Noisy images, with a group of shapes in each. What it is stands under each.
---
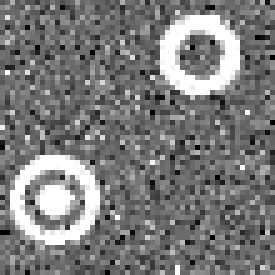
top right: light ring; bottom left: light bullseye
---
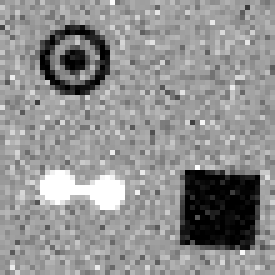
top left: dark bullseye; bottom left: light dumbbell; bottom right: dark square
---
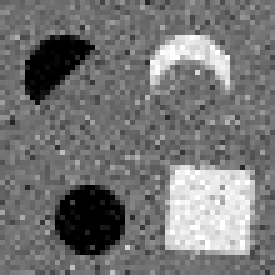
top left: dark half disc; top right: light crescent; bottom left: dark disc; bottom right: light square
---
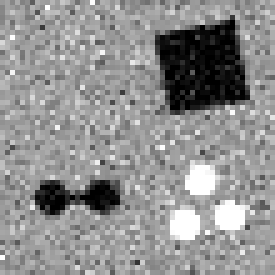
top right: dark square; bottom left: dark dumbbell; bottom right: light three dots
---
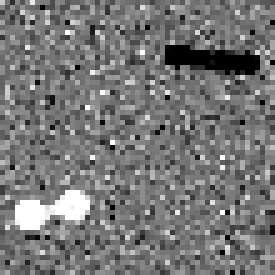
top right: dark bar; bottom left: light dumbbell
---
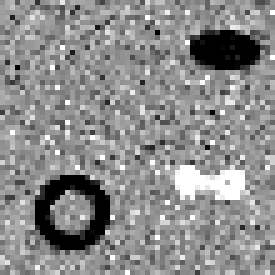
top right: dark ellipse; bottom left: dark ring; bottom right: light dumbbell
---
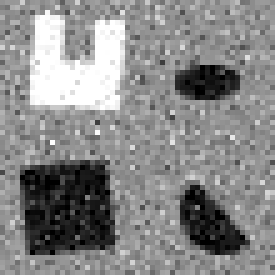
top left: light square with a notch; top right: dark ellipse; bottom left: dark square; bottom right: dark half disc
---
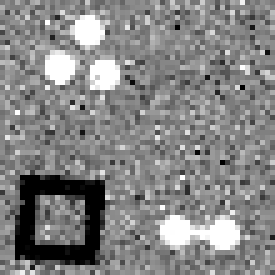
top left: light three dots; bottom left: dark square frame; bottom right: light dumbbell
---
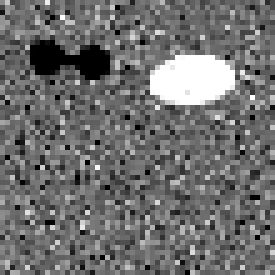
top left: dark dumbbell; top right: light ellipse
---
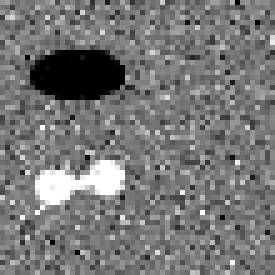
top left: dark ellipse; bottom left: light dumbbell
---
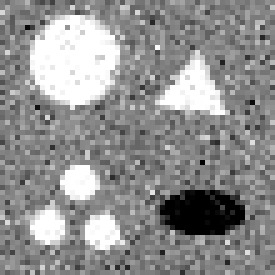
top left: light disc; top right: light triangle; bottom left: light three dots; bottom right: dark ellipse
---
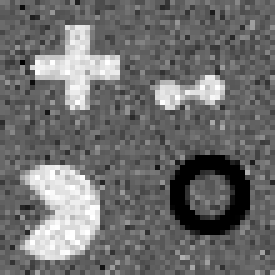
top left: light cross; top right: light dumbbell; bottom left: light disc with a wedge cut out; bottom right: dark ring
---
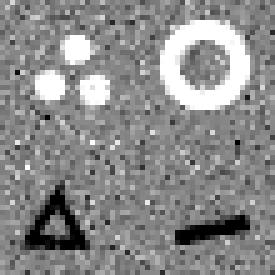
top left: light three dots; top right: light ring; bottom left: dark triangle frame; bottom right: dark bar
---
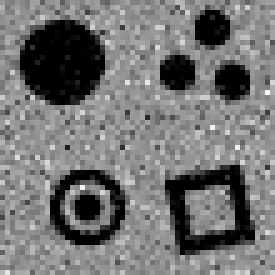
top left: dark disc; top right: dark three dots; bottom left: dark bullseye; bottom right: dark square frame
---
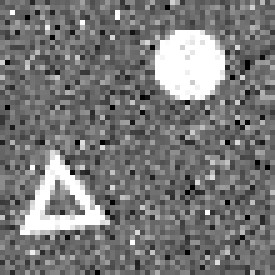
top right: light disc; bottom left: light triangle frame
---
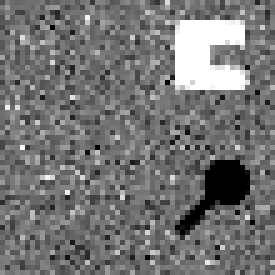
top right: light square with a notch; bottom right: dark lollipop
